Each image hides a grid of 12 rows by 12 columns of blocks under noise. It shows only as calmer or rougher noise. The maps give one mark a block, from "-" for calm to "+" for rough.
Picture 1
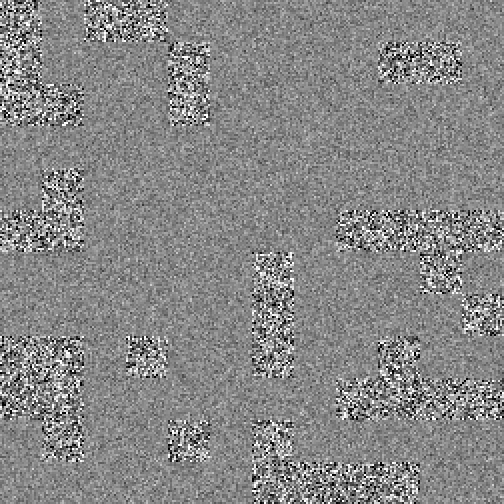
+-++--------
+---+----++-
++--+-------
------------
-+----------
++------++++
------+---+-
------+----+
++-+--+--+--
++------++++
-+--+-+-----
------++++--
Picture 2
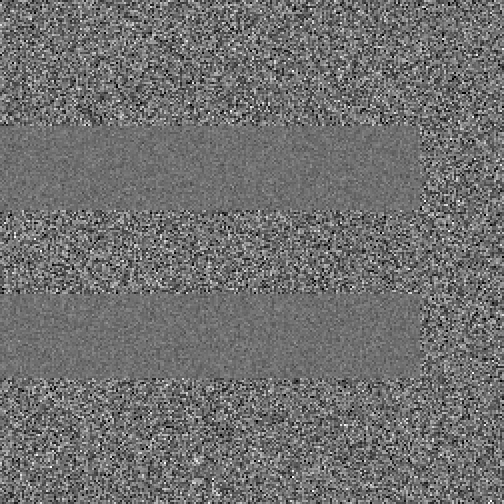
++++++++++++
++++++++++++
++++++++++++
----------++
----------++
++++++++++++
++++++++++++
----------++
----------++
++++++++++++
++++++++++++
++++++++++++
